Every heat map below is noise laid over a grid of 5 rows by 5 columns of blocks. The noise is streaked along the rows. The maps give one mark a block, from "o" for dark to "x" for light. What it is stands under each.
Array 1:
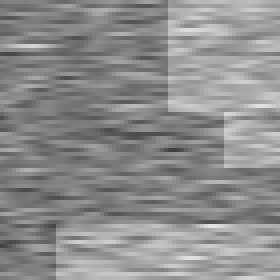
o o o x x
o o o x x
o o o o x
o o o o o
o x x x x
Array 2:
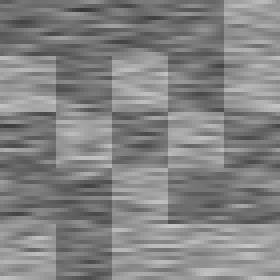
o o o o x
x o x o x
o x o x o
o o x o o
x o x x x
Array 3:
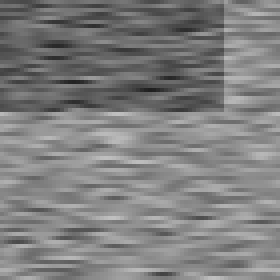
o o o o x
o o o o x
x x x x x
x x x x x
x x x x x
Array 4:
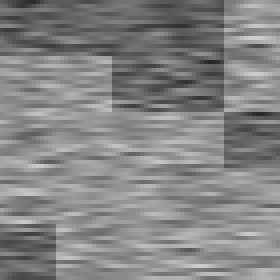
o o o o x
x x o o x
x x x x o
x x x x x
o x x x x
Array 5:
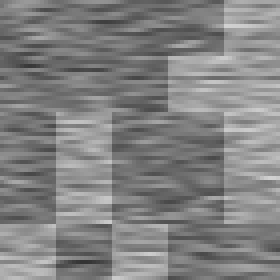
o o o o x
o o o x x
o x o o x
o x o o x
x o x o o
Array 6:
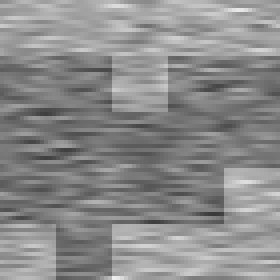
x x x x x
o o x o o
o o o o o
o o o o x
x o x x x
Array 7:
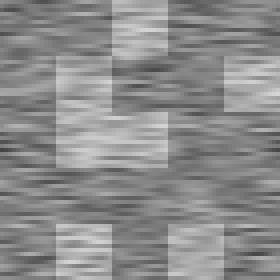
o o x o o
o x o o x
o x x o o
o o o o o
o x o x o
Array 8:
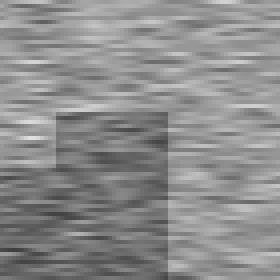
x x x x x
x x x x x
x o o x x
o o o x x
o o o x x
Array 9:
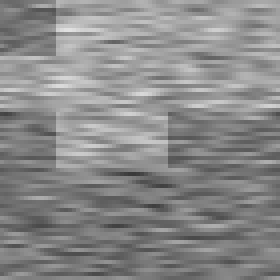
o x x x x
x x x x x
o x x o o
o o o o o
o o o o o
